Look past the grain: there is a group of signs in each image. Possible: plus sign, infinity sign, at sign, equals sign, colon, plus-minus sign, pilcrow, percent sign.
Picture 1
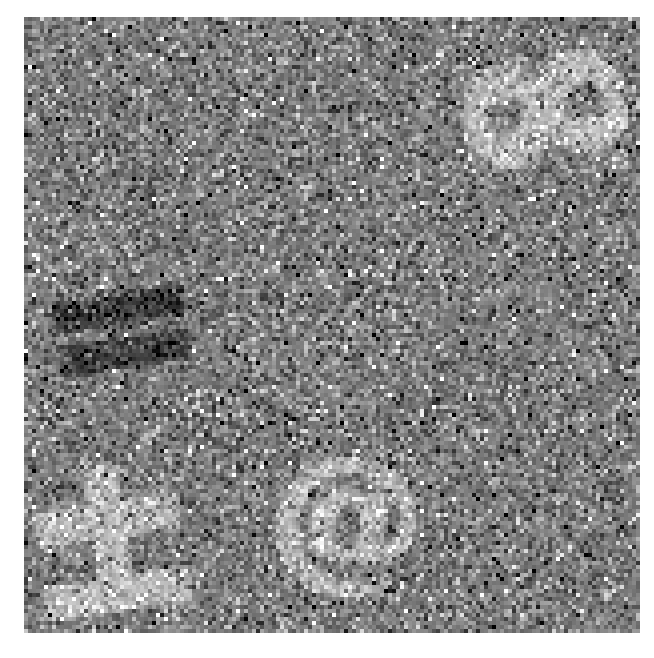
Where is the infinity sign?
top right
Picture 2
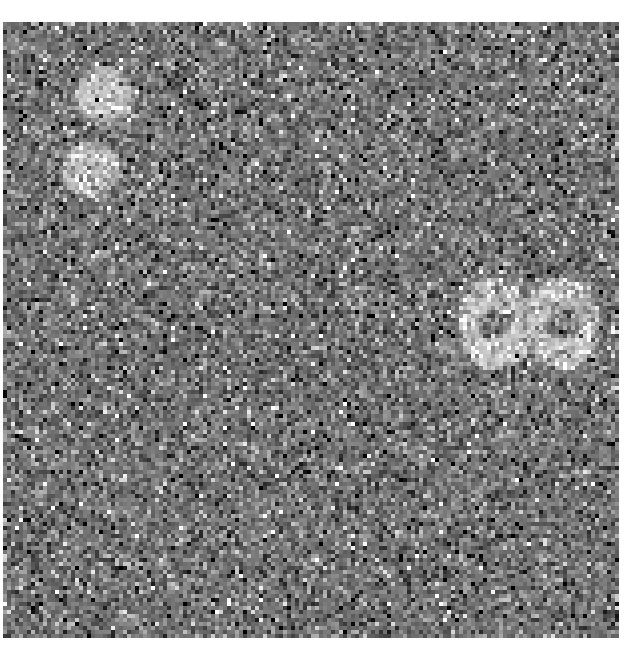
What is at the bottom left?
nothing
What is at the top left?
colon
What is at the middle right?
infinity sign
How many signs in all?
2
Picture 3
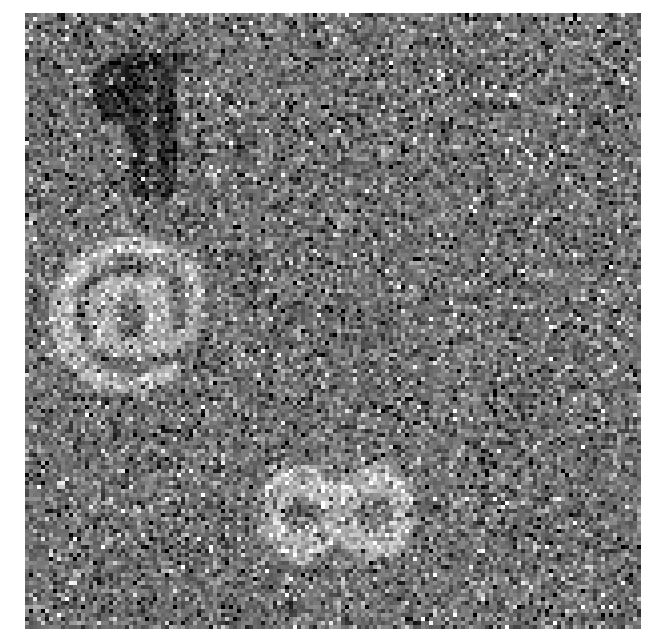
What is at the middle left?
at sign
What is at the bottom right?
nothing
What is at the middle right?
nothing
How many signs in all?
3
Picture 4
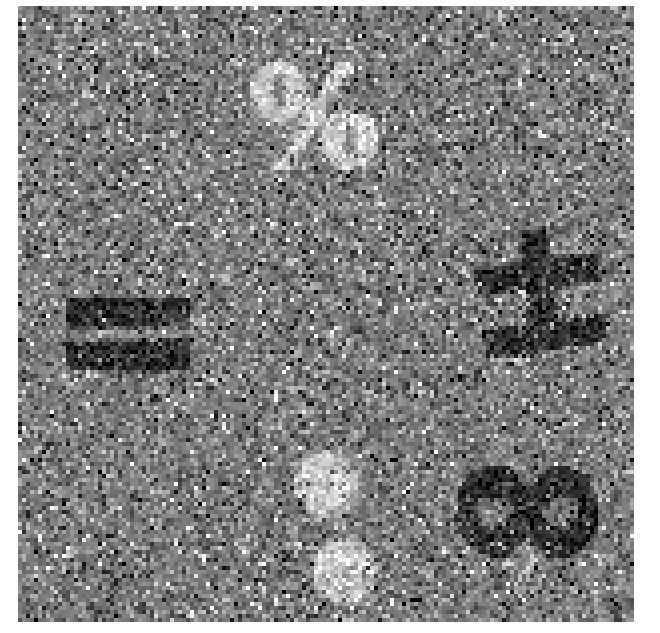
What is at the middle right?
plus-minus sign
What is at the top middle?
percent sign
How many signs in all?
5
